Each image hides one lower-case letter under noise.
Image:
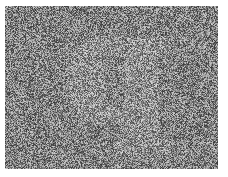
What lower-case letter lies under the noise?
q
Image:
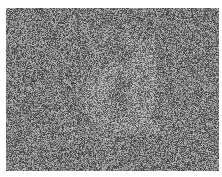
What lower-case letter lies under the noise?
d
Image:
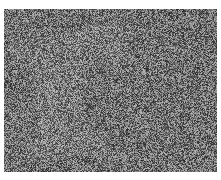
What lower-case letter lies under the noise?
r
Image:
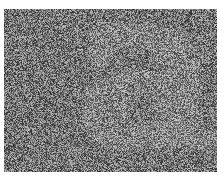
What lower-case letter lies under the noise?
a
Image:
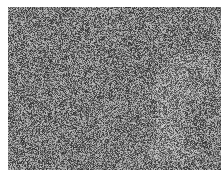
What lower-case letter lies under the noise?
f
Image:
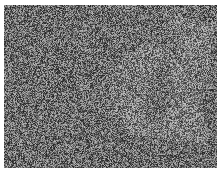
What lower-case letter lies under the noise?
d
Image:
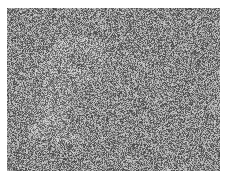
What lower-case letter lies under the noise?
f
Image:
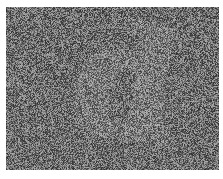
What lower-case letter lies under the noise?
d
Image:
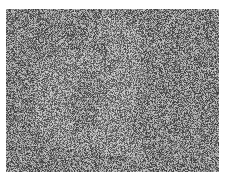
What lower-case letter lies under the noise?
d
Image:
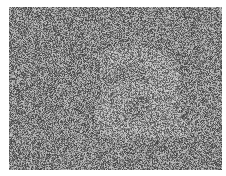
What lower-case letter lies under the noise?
a
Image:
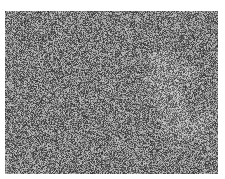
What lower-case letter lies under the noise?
t
